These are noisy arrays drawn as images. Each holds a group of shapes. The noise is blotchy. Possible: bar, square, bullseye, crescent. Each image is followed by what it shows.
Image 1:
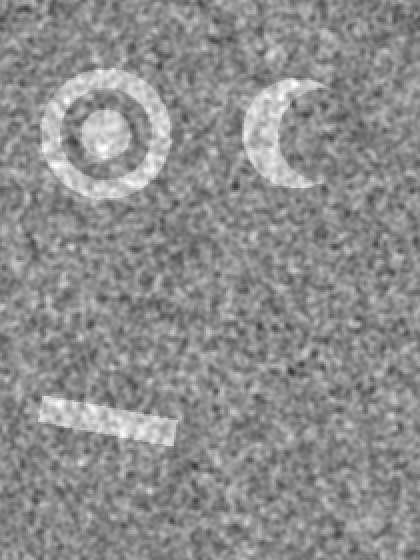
top left: bullseye; top right: crescent; bottom left: bar
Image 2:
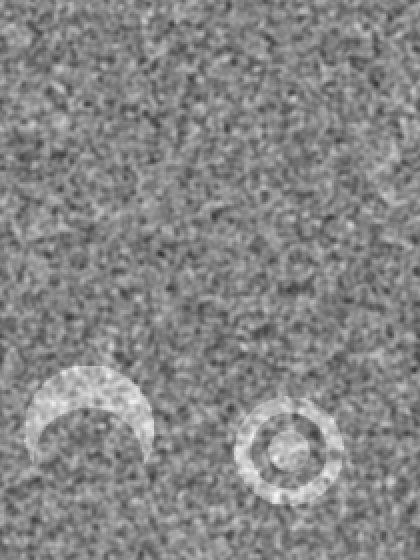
bottom left: crescent; bottom right: bullseye
